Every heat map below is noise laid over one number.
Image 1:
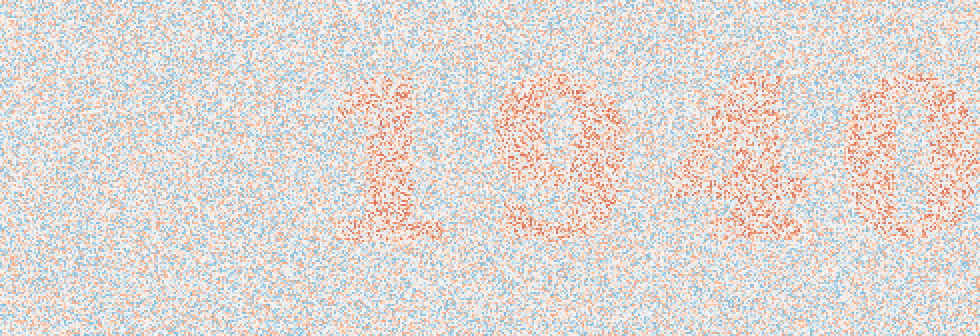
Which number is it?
1940
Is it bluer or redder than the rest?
redder
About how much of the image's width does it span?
two thirds
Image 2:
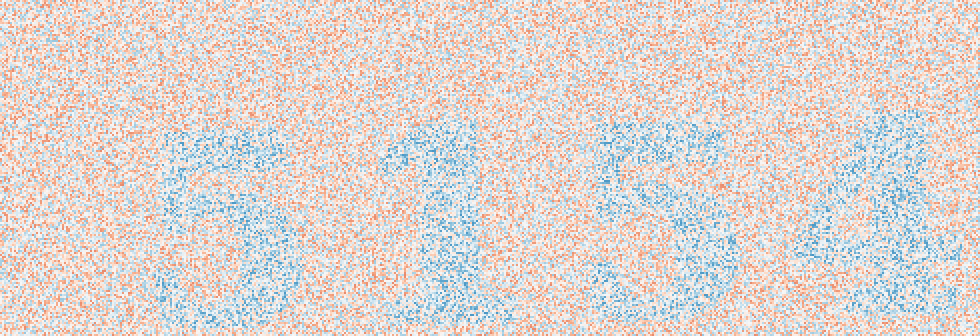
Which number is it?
5154
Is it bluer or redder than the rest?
bluer
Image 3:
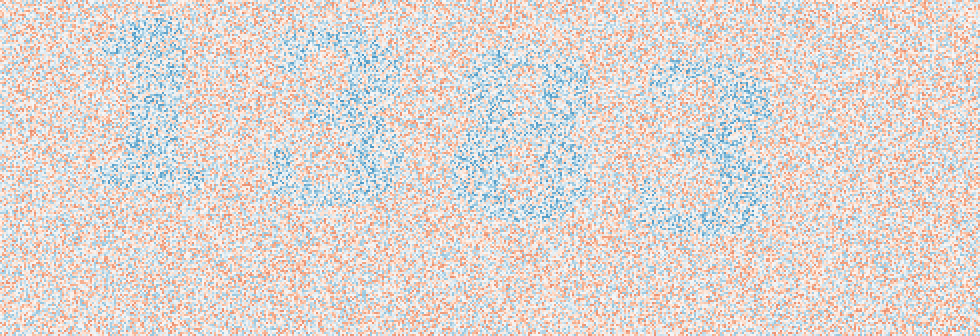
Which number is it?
1383
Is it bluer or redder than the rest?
bluer
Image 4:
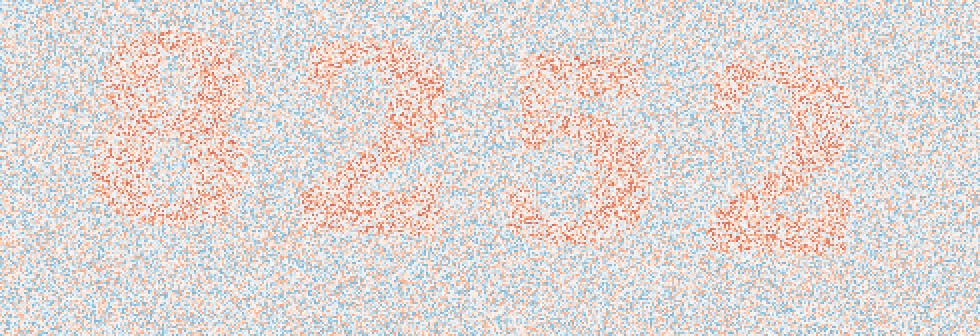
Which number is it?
8252
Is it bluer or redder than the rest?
redder
